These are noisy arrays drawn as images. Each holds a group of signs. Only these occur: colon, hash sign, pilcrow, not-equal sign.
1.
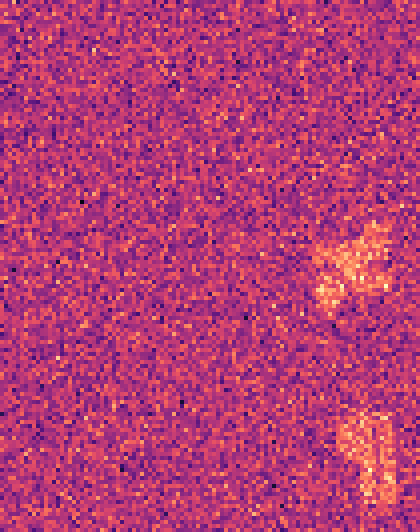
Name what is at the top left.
nothing
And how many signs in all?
2
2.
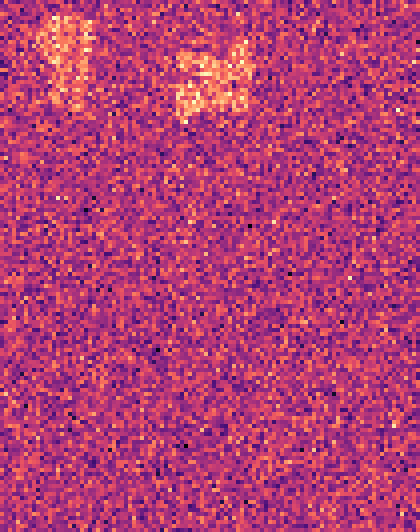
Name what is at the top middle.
not-equal sign
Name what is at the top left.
pilcrow
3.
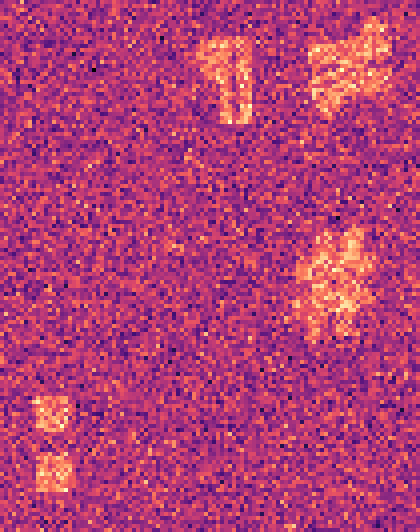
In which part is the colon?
bottom left
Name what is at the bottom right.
nothing
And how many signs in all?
4
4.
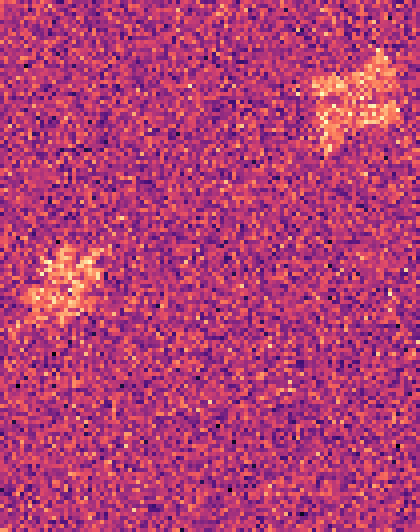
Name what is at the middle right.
nothing
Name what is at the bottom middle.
nothing
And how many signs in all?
2
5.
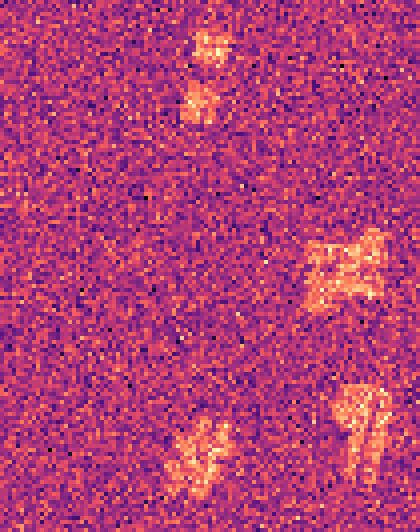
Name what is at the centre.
nothing
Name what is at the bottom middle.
hash sign
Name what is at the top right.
nothing
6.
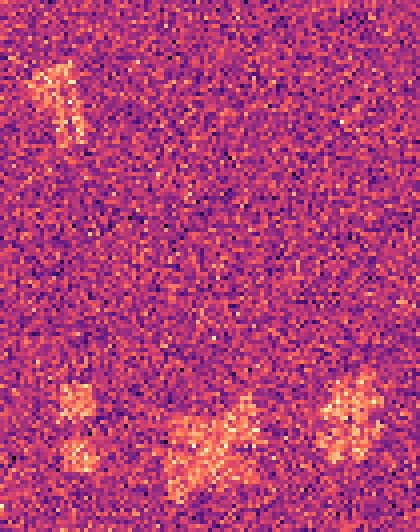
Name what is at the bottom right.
hash sign
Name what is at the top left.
pilcrow
